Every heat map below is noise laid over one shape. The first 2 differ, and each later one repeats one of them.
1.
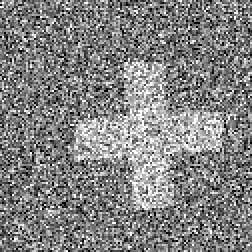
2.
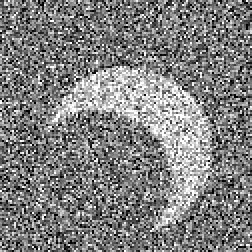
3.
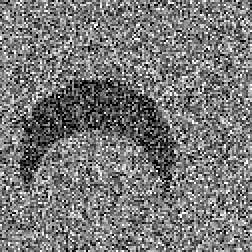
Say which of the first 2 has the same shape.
2
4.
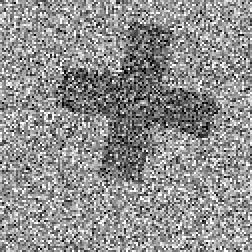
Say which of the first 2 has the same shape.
1
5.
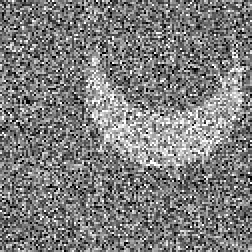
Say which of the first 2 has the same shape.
2
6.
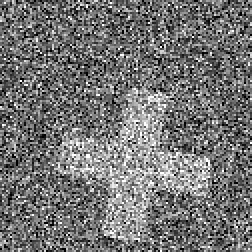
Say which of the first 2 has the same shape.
1
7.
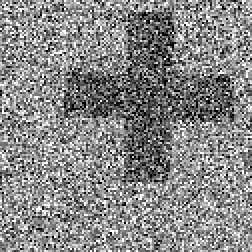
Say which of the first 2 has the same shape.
1
